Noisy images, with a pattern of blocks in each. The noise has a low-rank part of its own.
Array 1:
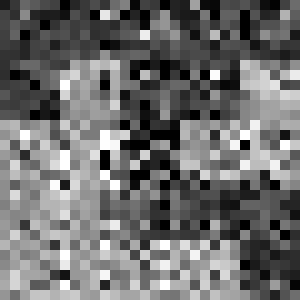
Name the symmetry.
no symmetry
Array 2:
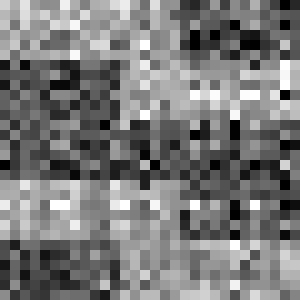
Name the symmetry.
the same after a half turn
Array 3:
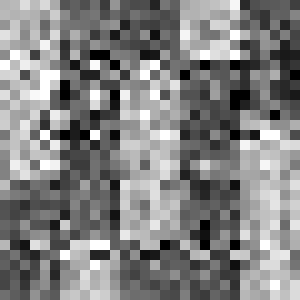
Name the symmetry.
the same after a half turn
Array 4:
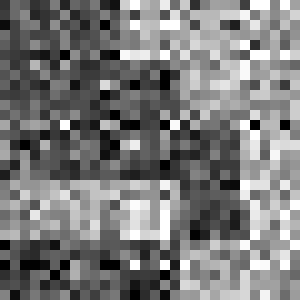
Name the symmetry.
no symmetry
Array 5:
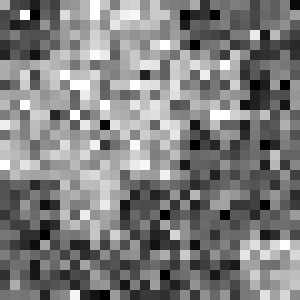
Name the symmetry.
mirrored about the diagonal from the top left
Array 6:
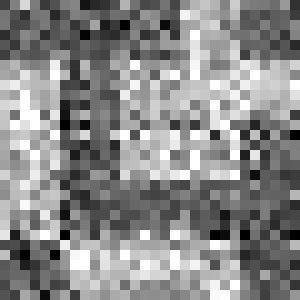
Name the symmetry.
mirrored about the diagonal from the bottom left
